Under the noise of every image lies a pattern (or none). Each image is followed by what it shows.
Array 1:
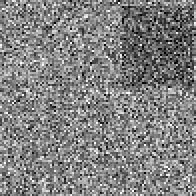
one block
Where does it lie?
top right
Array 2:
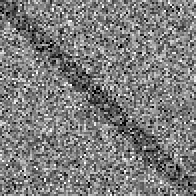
a diagonal band
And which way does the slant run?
top left to bottom right
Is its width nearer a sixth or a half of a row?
a sixth
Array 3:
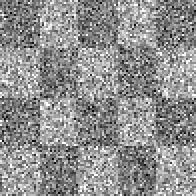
a checkerboard
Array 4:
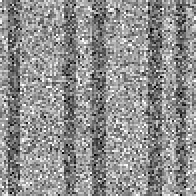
bands of columns
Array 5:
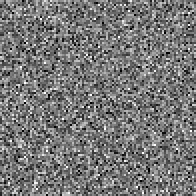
only noise
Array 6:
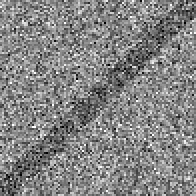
a diagonal band
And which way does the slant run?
bottom left to top right
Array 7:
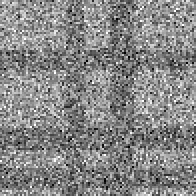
bands of rows crossing bands of columns
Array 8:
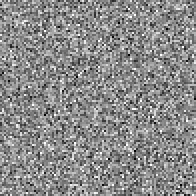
only noise
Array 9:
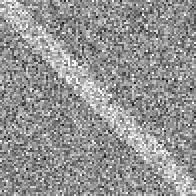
a diagonal band
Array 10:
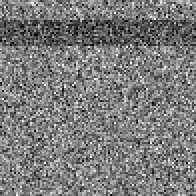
one band of rows
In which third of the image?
top
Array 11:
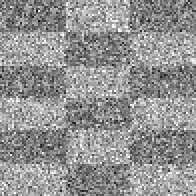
a checkerboard
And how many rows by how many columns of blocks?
6 by 3
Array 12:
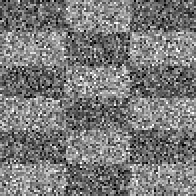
a checkerboard
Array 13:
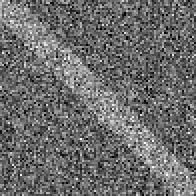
a diagonal band
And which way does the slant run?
top left to bottom right
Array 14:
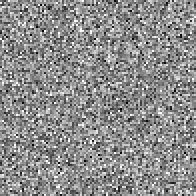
only noise
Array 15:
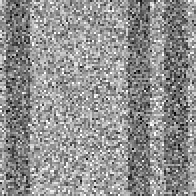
bands of columns
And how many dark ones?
3
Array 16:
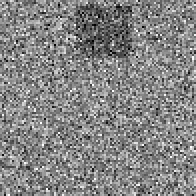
one block
